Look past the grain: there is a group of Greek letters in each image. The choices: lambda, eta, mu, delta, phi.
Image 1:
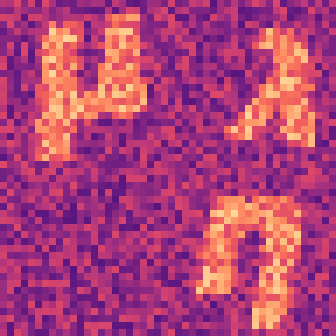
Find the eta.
bottom right
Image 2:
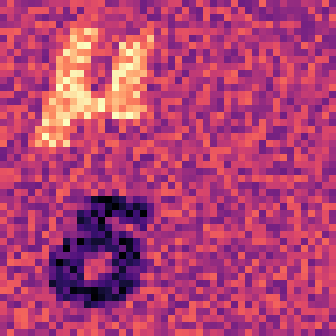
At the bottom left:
delta
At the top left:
mu
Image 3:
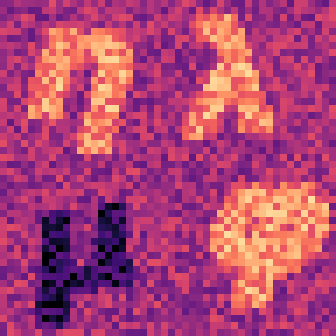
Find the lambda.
top right
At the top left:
eta
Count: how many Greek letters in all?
4
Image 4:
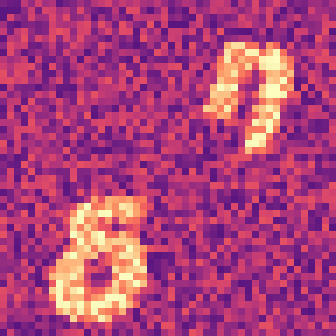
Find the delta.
bottom left
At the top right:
eta
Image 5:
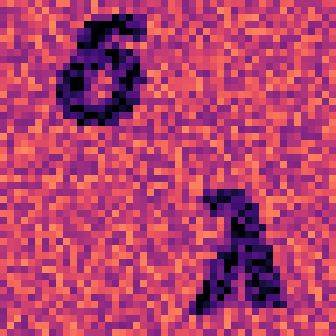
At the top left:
delta
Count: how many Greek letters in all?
2
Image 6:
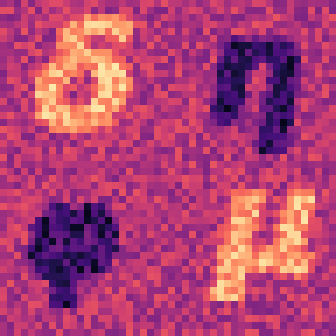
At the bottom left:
phi
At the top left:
delta
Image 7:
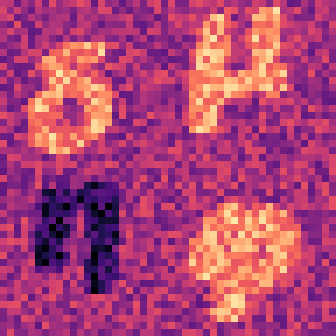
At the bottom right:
phi
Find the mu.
top right
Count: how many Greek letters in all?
4
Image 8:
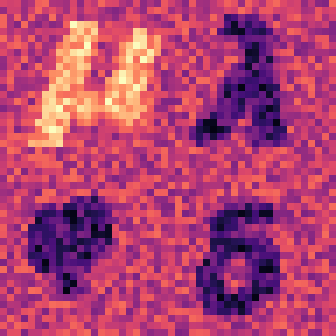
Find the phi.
bottom left
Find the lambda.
top right
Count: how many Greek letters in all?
4
